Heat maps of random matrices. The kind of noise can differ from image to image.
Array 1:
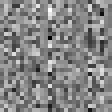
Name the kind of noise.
columns of uneven size
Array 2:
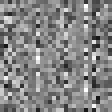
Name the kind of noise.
columns of uneven size
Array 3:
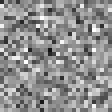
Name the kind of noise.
independent entries
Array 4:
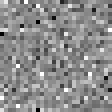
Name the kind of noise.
heavy tails
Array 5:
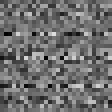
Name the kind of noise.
rows of uneven size
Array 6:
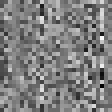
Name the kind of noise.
columns of uneven size
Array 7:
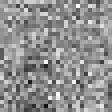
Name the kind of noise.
low rank plus noise
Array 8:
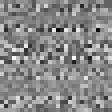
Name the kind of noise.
rows of uneven size
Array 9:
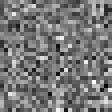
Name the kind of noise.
low rank plus noise
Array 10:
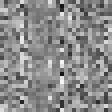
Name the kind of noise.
columns of uneven size
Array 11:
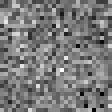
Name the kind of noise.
low rank plus noise
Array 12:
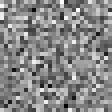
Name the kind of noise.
independent entries
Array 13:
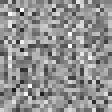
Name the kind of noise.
low rank plus noise
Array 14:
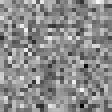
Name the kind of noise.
low rank plus noise
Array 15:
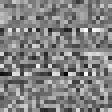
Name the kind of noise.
rows of uneven size
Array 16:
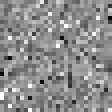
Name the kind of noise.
heavy tails
